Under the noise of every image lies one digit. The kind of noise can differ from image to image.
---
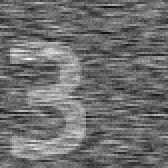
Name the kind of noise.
streaked along the rows
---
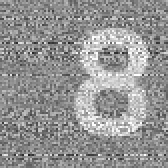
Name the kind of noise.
rows of uneven size
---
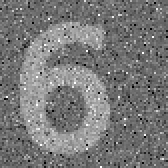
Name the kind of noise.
heavy tails
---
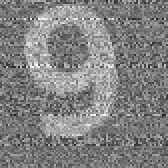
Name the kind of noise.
rows of uneven size
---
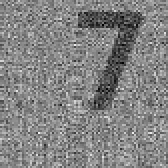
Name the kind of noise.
low rank plus noise
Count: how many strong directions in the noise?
three or four
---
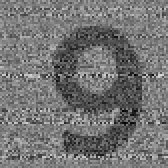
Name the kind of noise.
rows of uneven size
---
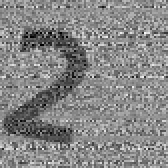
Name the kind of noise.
rows of uneven size
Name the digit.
2
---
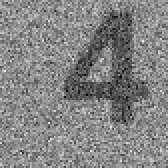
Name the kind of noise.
independent entries
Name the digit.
4
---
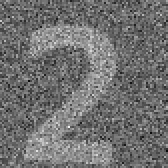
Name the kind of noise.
independent entries
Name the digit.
2
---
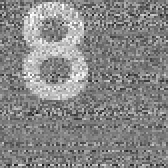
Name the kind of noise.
rows of uneven size
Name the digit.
8
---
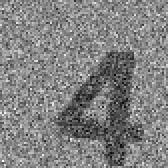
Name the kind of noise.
independent entries
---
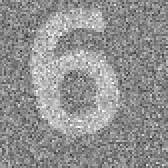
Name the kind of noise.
independent entries
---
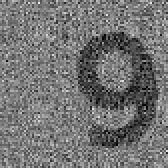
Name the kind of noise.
low rank plus noise
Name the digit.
9
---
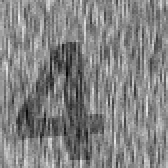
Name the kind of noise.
streaked along the columns
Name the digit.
4
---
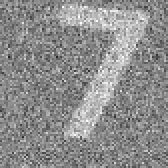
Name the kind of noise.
low rank plus noise
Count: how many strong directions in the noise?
five to eight
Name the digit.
7
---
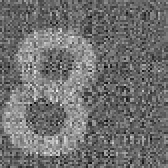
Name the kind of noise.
low rank plus noise
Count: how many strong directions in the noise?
three or four
